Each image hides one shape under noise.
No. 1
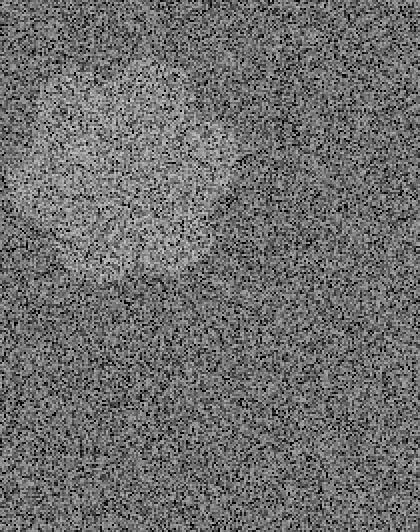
flower
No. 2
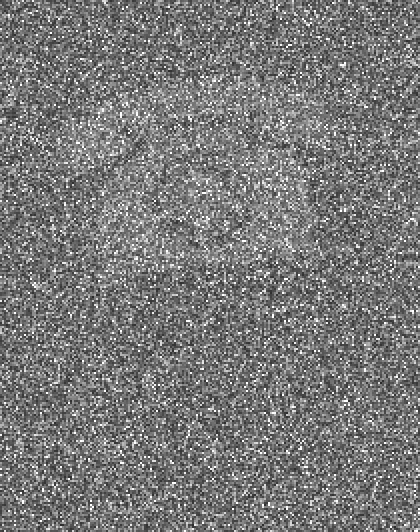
telephone
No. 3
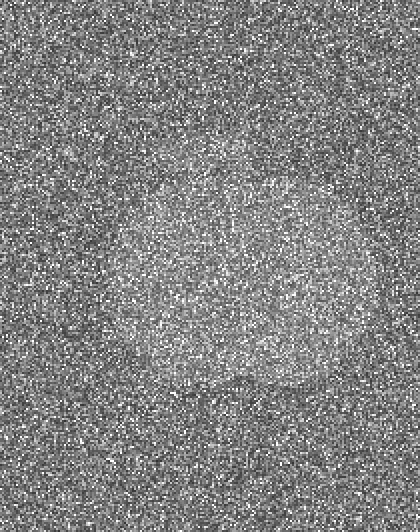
apple
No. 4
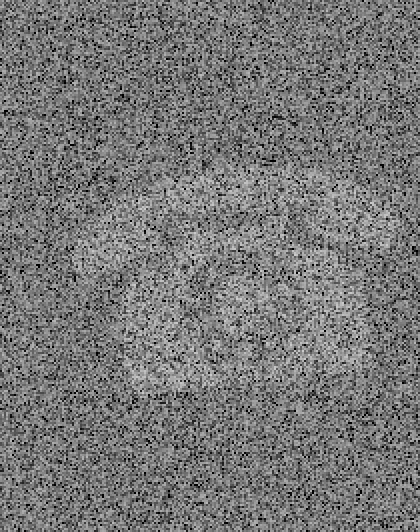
telephone
